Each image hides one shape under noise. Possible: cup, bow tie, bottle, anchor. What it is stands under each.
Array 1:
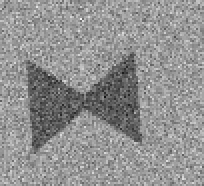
bow tie
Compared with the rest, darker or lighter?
darker
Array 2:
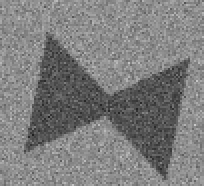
bow tie
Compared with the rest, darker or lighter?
darker
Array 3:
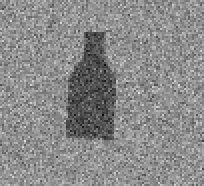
bottle
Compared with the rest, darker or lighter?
darker
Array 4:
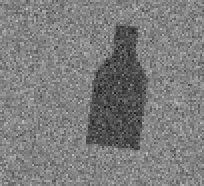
bottle
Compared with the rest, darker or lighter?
darker
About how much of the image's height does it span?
two thirds
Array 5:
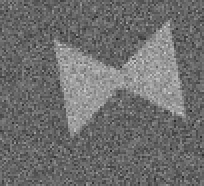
bow tie
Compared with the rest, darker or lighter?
lighter
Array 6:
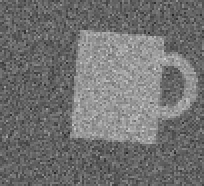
cup
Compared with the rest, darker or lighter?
lighter
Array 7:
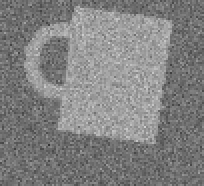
cup
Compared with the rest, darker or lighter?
lighter
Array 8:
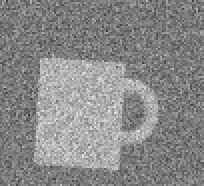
cup
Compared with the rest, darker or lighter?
lighter
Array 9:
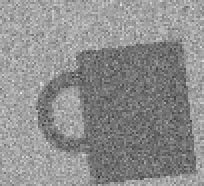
cup
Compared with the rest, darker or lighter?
darker
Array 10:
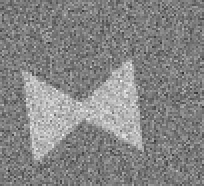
bow tie
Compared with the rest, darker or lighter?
lighter
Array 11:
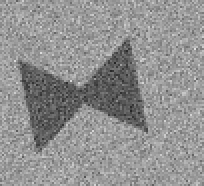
bow tie
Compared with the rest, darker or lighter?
darker
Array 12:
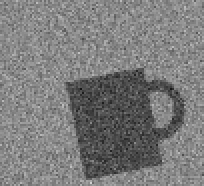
cup
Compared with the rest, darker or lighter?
darker
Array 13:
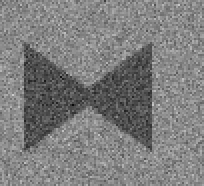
bow tie
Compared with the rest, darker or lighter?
darker
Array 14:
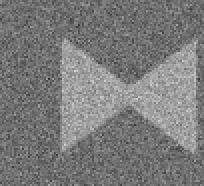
bow tie
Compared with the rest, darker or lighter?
lighter
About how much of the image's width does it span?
two thirds
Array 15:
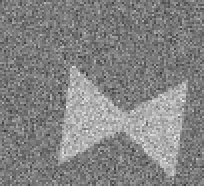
bow tie
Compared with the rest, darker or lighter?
lighter
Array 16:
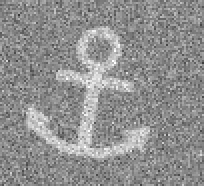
anchor
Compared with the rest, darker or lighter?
lighter
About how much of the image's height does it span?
two thirds
